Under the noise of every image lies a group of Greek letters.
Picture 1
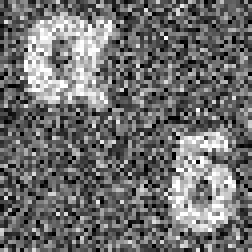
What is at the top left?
alpha
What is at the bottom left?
nothing
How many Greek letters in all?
2
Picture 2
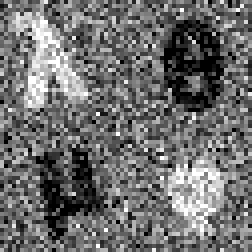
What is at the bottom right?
phi
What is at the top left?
lambda
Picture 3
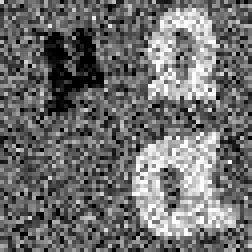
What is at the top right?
omega
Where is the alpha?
bottom right
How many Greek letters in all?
3
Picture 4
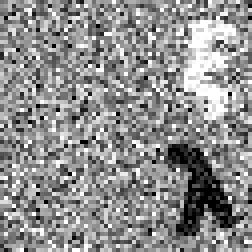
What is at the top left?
nothing
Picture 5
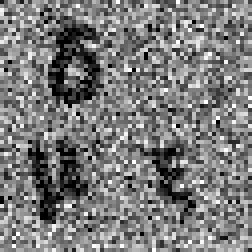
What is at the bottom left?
mu
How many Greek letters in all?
3
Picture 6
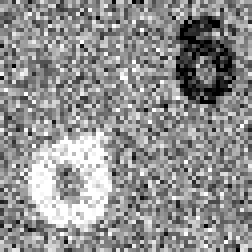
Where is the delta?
top right
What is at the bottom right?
nothing
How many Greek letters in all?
2
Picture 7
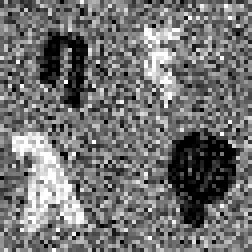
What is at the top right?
xi
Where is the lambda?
bottom left
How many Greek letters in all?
4
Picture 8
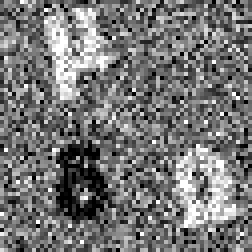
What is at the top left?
mu
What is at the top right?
nothing
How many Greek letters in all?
3
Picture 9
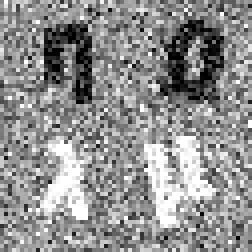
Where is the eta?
top left
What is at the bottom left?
lambda
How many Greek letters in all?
4
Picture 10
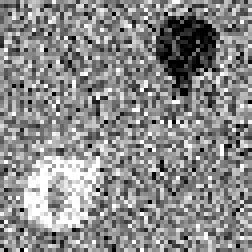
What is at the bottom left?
sigma
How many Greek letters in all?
2
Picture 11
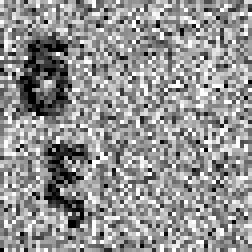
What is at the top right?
nothing
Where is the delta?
top left
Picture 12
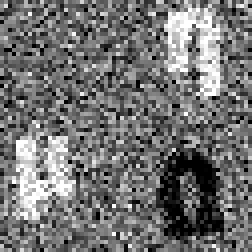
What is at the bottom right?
omega
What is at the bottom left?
mu
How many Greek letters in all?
3
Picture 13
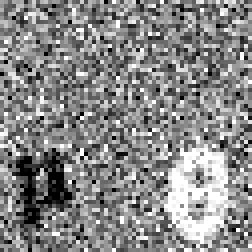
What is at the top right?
nothing
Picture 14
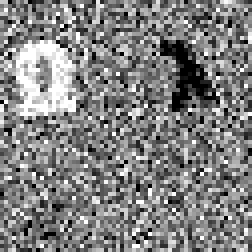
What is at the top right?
lambda
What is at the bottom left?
nothing
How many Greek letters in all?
2
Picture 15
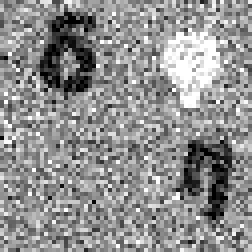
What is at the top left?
delta
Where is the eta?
bottom right
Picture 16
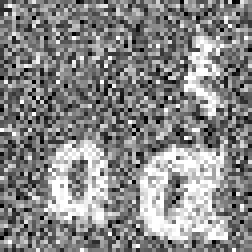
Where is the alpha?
bottom right
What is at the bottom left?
omega
